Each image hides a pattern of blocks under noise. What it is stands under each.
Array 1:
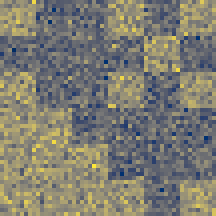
mirrored about the diagonal from the bottom left
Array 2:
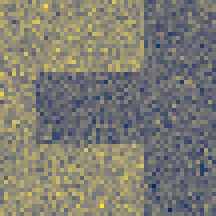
top and bottom mirror each other
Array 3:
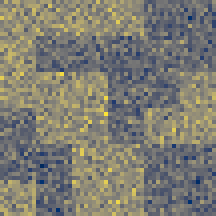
no symmetry
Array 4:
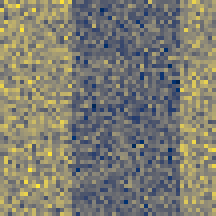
top and bottom mirror each other
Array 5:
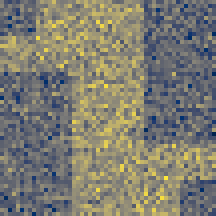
the same after a half turn
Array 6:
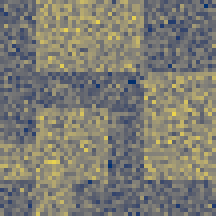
mirrored about the diagonal from the bottom left
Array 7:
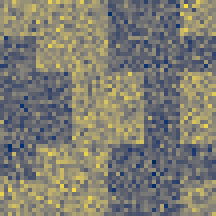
top and bottom mirror each other
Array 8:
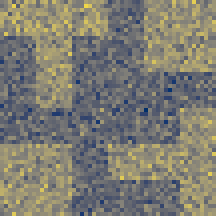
mirrored about the diagonal from the bottom left
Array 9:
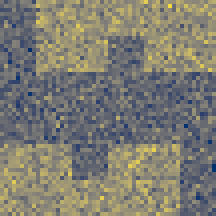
the same after a half turn
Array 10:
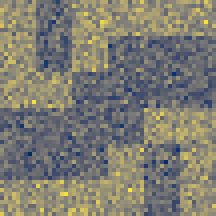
the same after a half turn
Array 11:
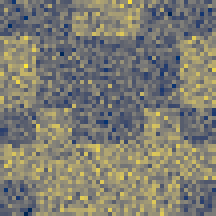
left and right mirror each other
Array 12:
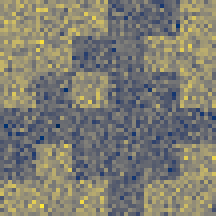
mirrored about the diagonal from the top left
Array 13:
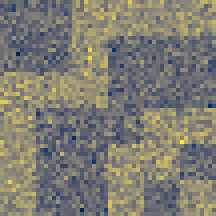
mirrored about the diagonal from the top left
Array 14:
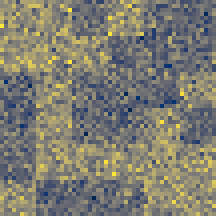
mirrored about the diagonal from the bottom left
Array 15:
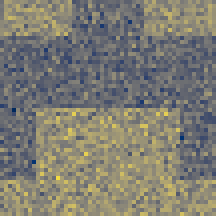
left and right mirror each other
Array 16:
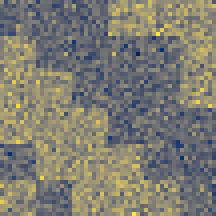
mirrored about the diagonal from the bottom left
